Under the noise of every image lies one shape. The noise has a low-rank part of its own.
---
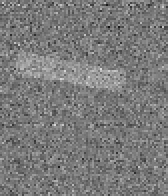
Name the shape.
bar
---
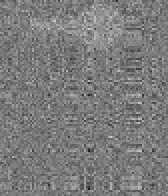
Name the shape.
lollipop
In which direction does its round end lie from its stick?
right
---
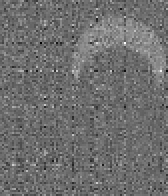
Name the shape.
crescent
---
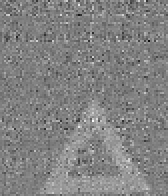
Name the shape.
triangle frame
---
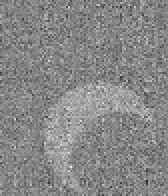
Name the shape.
crescent
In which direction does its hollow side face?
down and right
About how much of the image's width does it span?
two thirds
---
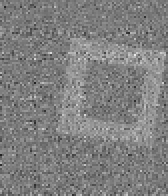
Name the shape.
square frame
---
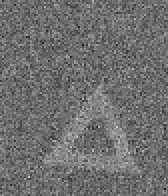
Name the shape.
triangle frame
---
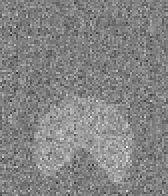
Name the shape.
disc with a wedge cut out
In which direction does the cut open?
down
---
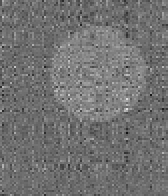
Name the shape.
disc
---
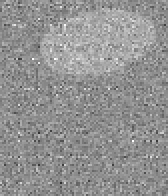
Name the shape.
ellipse
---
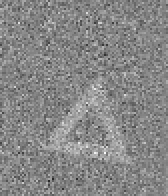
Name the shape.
triangle frame
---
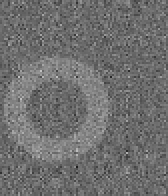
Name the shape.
ring
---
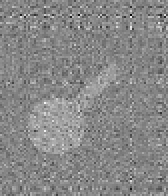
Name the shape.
lollipop
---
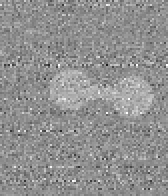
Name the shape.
dumbbell
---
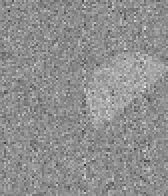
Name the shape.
half disc
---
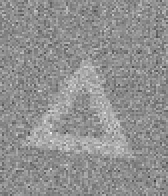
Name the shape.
triangle frame
